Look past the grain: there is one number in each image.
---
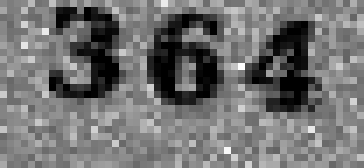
364
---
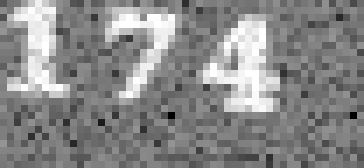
174
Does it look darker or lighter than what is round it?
lighter
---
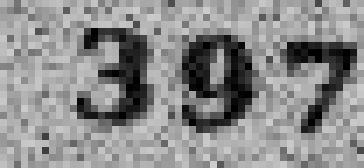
397
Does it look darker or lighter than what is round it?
darker
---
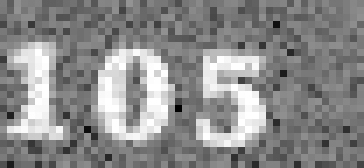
105
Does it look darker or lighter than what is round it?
lighter
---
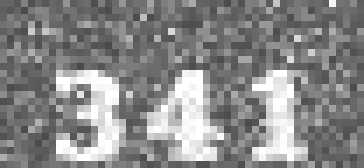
341
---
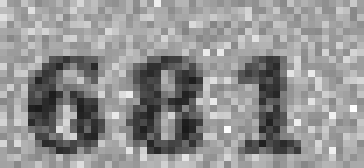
681
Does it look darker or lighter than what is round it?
darker
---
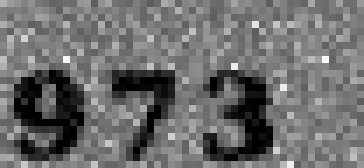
973
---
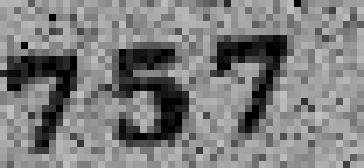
757
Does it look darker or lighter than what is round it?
darker
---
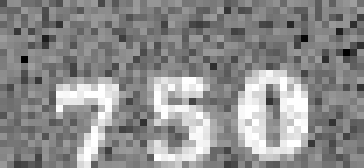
750
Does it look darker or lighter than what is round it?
lighter
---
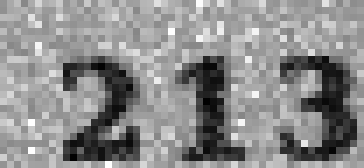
213
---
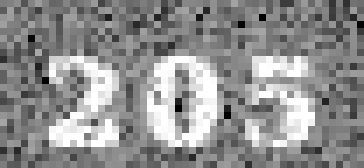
205
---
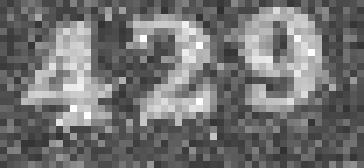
429
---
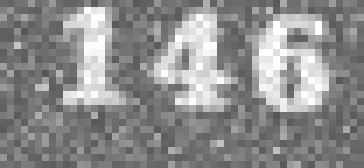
146
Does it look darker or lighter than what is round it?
lighter
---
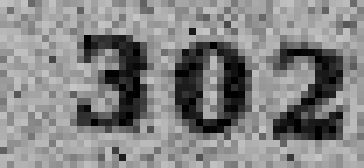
302
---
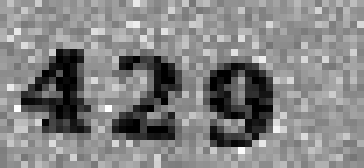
429
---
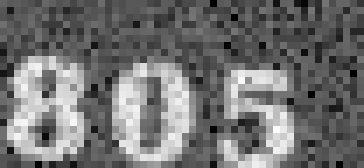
805
